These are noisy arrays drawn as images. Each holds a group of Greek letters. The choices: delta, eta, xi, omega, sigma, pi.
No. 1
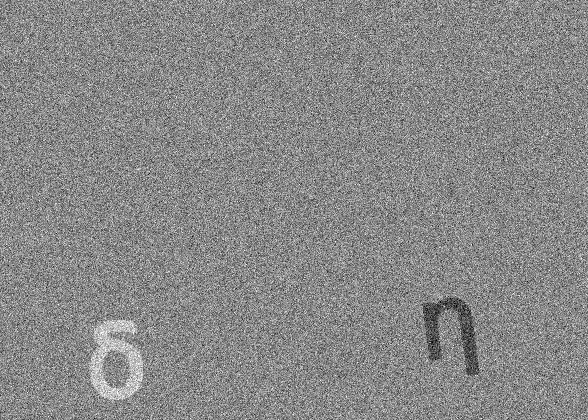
bottom left: light delta; bottom right: dark eta
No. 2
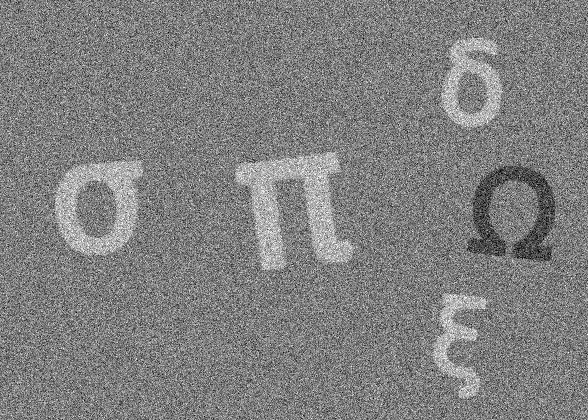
top right: light delta; middle left: light sigma; centre: light pi; middle right: dark omega; bottom right: light xi
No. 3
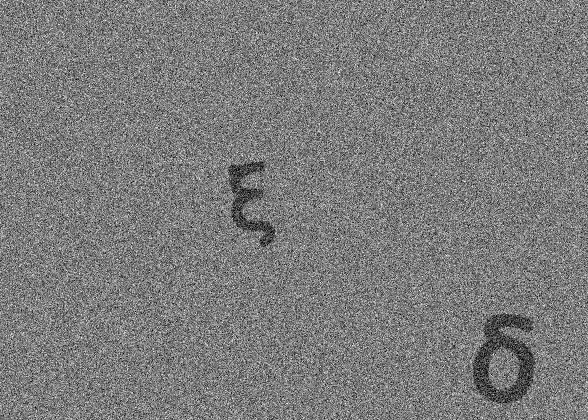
centre: dark xi; bottom right: dark delta
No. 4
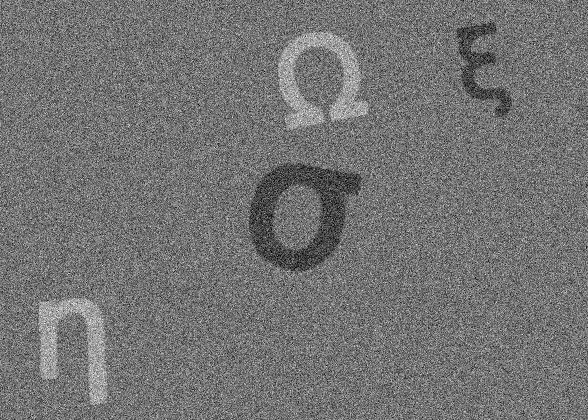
top middle: light omega; top right: dark xi; centre: dark sigma; bottom left: light eta
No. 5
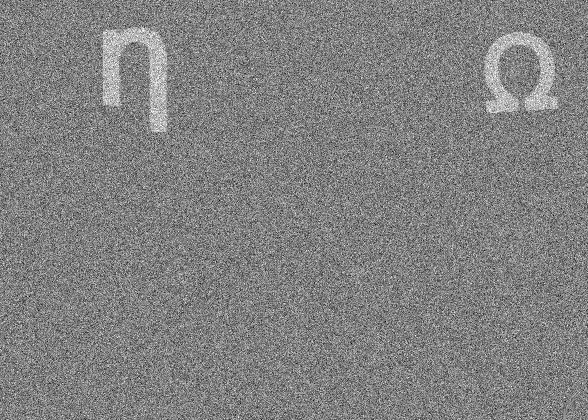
top left: light eta; top right: light omega
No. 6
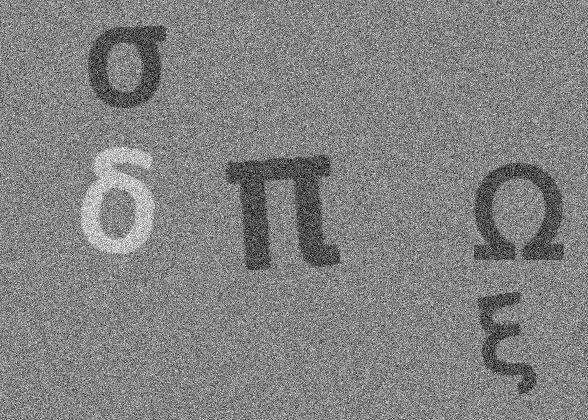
top left: dark sigma; middle left: light delta; centre: dark pi; middle right: dark omega; bottom right: dark xi
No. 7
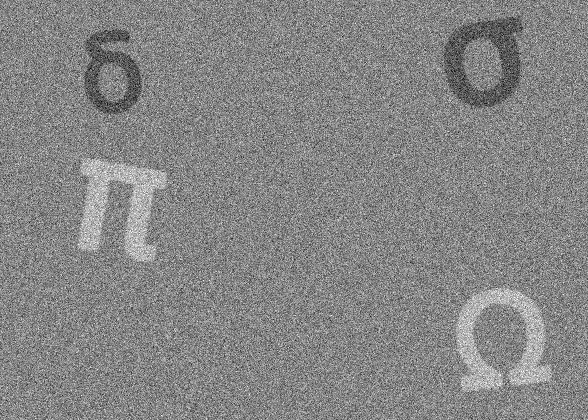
top left: dark delta; top right: dark sigma; middle left: light pi; bottom right: light omega
